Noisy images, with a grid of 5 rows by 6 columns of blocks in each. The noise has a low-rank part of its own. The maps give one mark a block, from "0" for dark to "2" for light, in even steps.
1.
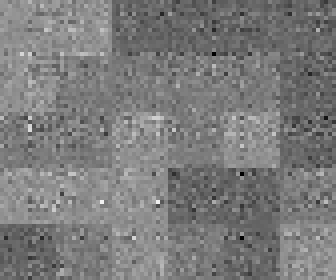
220000
211110
112120
222001
012102
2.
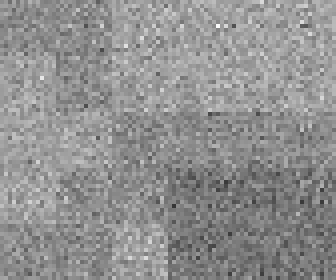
112222
212222
221111
211000
112000
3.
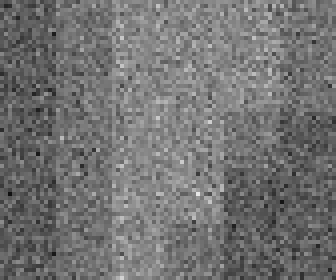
012221
012221
012210
012200
012100
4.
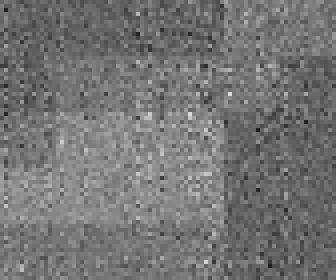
000011
011110
122200
222200
111100
